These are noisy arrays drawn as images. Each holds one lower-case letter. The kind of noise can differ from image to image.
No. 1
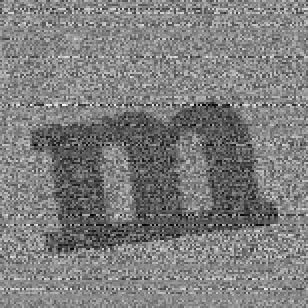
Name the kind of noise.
rows of uneven size
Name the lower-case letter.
m
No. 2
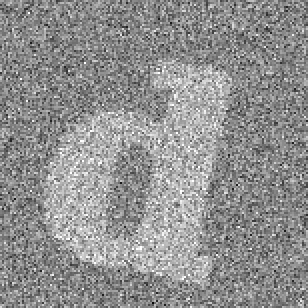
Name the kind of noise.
independent entries
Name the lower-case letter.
d
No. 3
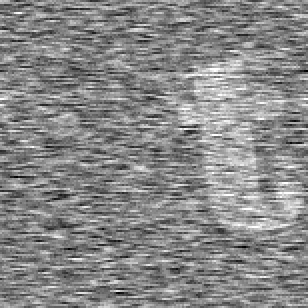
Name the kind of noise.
streaked along the rows
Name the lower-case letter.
t
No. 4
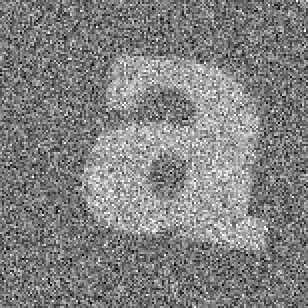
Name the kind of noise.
independent entries
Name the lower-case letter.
a
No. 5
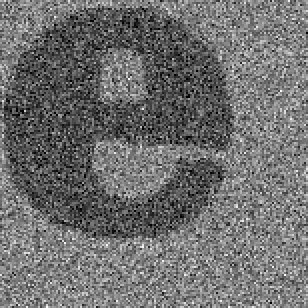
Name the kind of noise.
independent entries
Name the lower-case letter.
e
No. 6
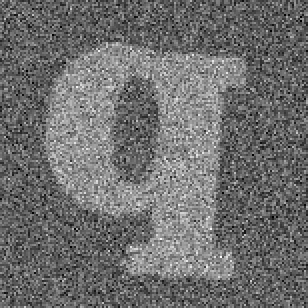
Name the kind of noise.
independent entries
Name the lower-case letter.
q
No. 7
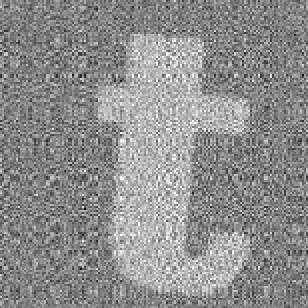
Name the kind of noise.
low rank plus noise
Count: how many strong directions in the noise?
two
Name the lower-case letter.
t
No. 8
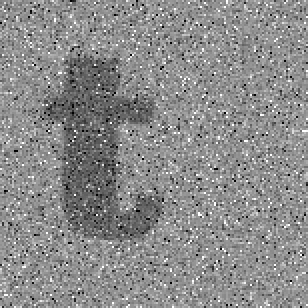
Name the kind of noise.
heavy tails
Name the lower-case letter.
t
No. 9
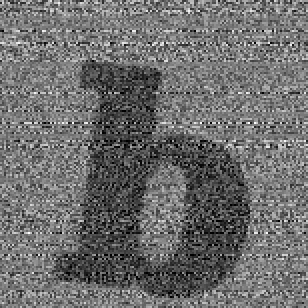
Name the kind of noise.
rows of uneven size
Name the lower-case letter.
b
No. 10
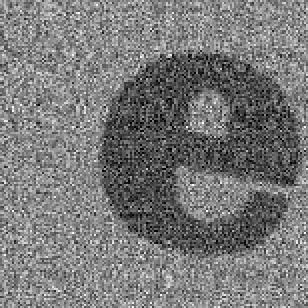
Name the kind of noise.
low rank plus noise
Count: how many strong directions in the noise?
five to eight
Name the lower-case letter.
e
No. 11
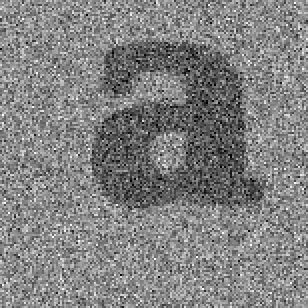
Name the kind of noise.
independent entries
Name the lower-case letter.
a
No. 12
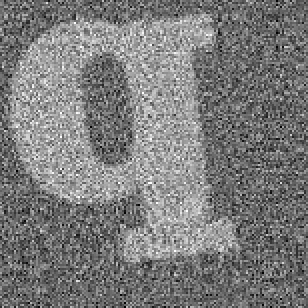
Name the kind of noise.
low rank plus noise
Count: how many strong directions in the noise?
five to eight
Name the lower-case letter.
q
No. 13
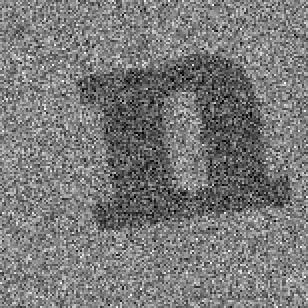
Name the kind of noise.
independent entries
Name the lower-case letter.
n
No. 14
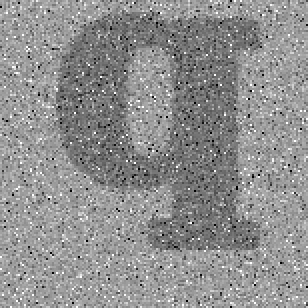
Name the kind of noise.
heavy tails
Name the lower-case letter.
q
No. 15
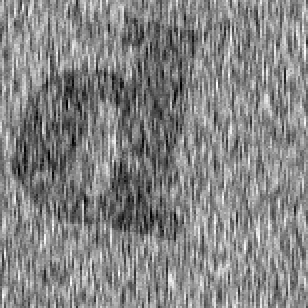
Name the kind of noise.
streaked along the columns
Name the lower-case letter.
d
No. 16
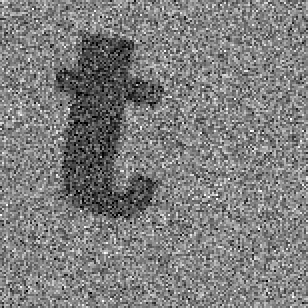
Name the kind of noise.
independent entries
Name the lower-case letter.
t
